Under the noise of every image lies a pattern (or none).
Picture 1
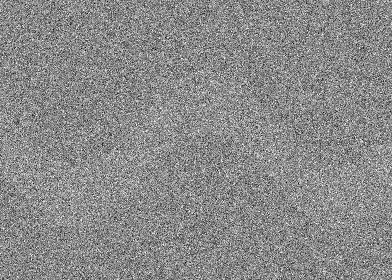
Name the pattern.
a wavy band
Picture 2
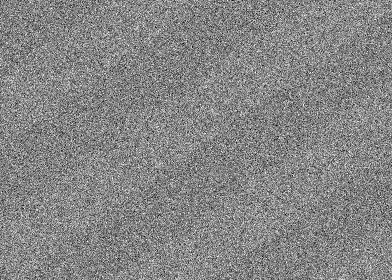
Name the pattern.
diagonal stripes
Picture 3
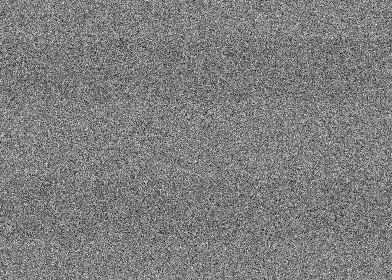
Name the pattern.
horizontal stripes
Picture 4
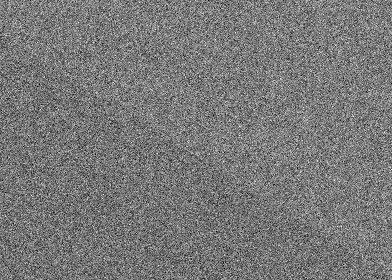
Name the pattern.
a sharp edge
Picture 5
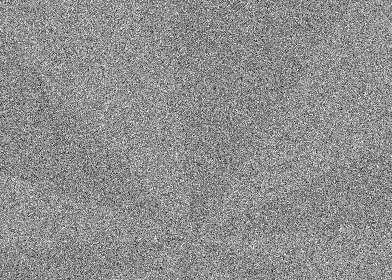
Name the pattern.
spokes from one point
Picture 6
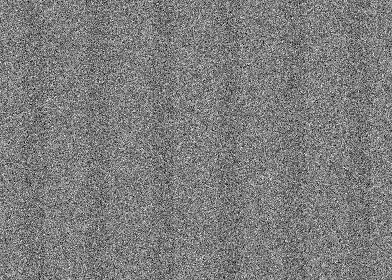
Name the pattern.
vertical stripes
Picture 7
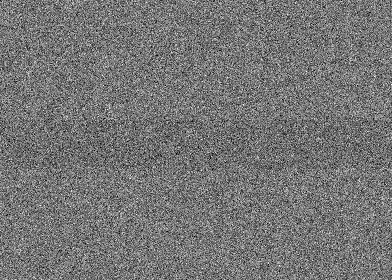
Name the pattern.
one horizontal stripe
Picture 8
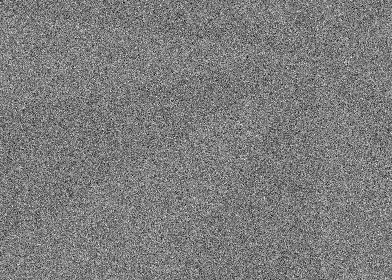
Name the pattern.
spokes from one point
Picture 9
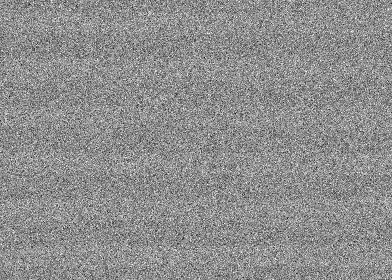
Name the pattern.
horizontal stripes
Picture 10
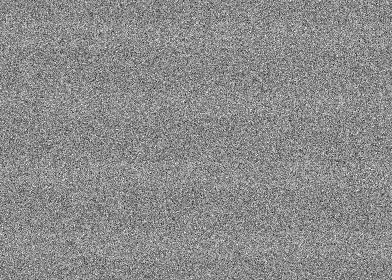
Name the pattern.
horizontal stripes
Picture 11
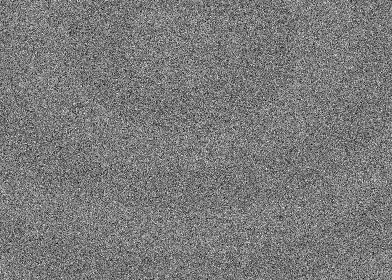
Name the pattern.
rings round one point
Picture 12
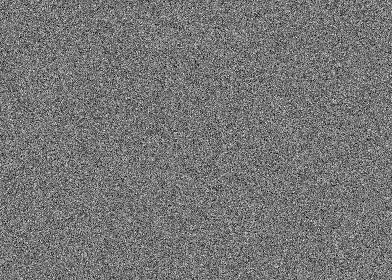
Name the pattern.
only noise
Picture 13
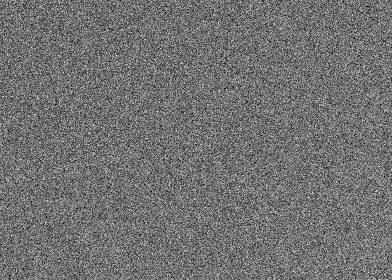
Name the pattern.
a smooth slope
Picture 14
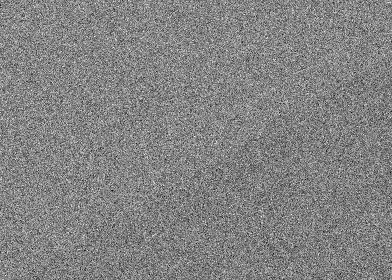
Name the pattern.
a sharp edge
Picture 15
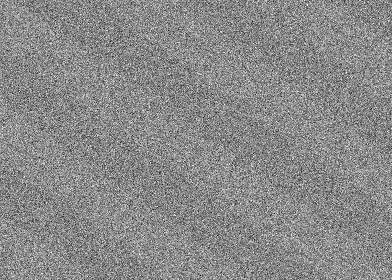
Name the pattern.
diagonal stripes
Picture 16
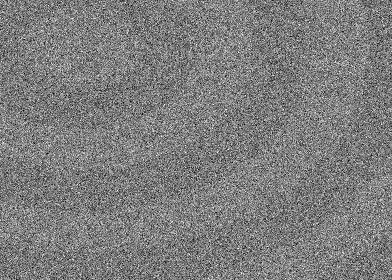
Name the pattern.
rings round one point
